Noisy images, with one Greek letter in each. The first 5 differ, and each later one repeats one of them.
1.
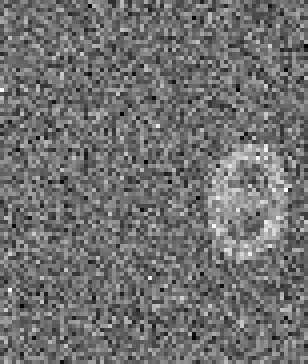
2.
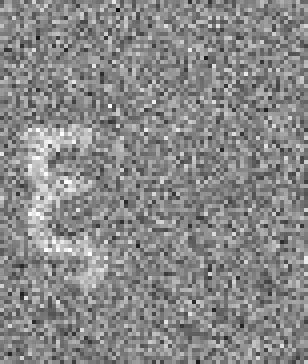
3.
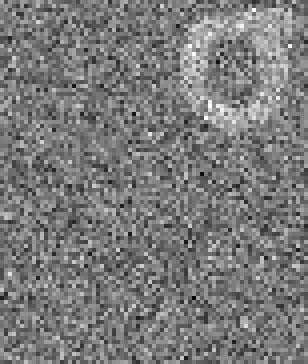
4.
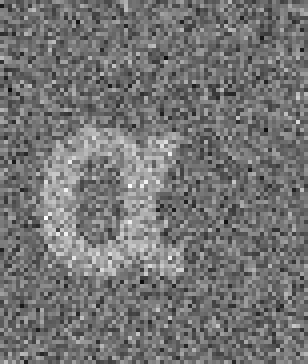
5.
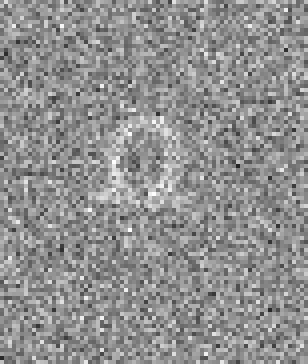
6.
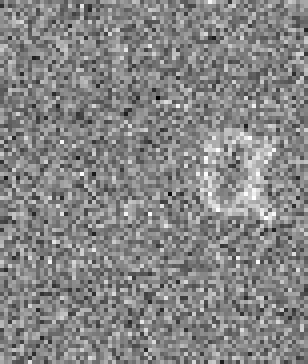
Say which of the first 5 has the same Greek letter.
4
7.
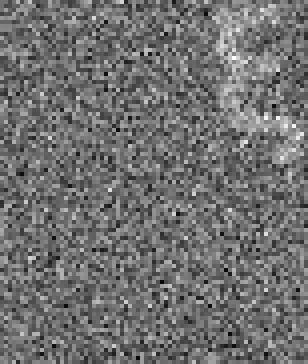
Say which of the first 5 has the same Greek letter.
2
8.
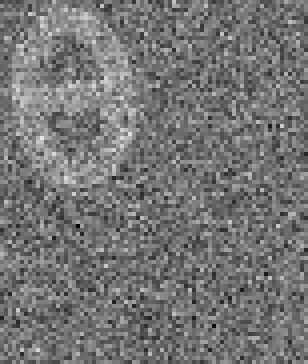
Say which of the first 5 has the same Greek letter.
1
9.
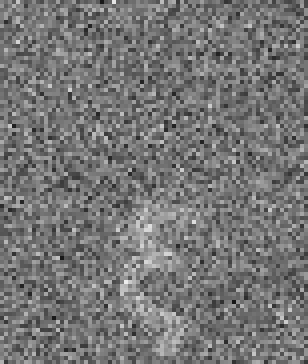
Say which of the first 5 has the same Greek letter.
2
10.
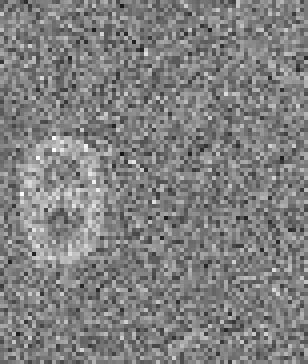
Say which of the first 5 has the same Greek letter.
1
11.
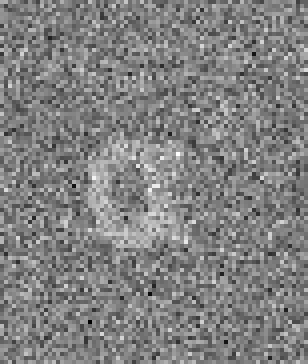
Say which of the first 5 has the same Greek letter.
4
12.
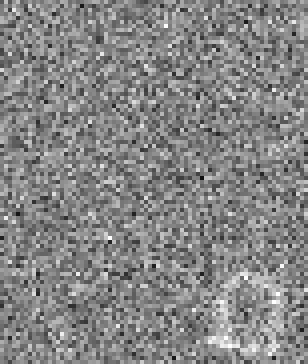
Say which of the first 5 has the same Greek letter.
5
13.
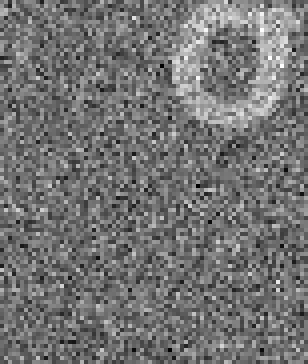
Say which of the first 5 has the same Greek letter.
3
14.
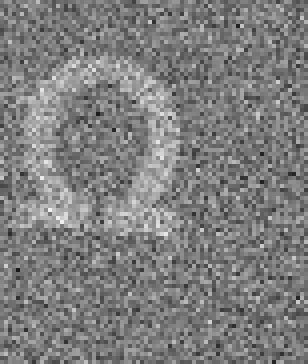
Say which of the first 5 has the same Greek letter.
5
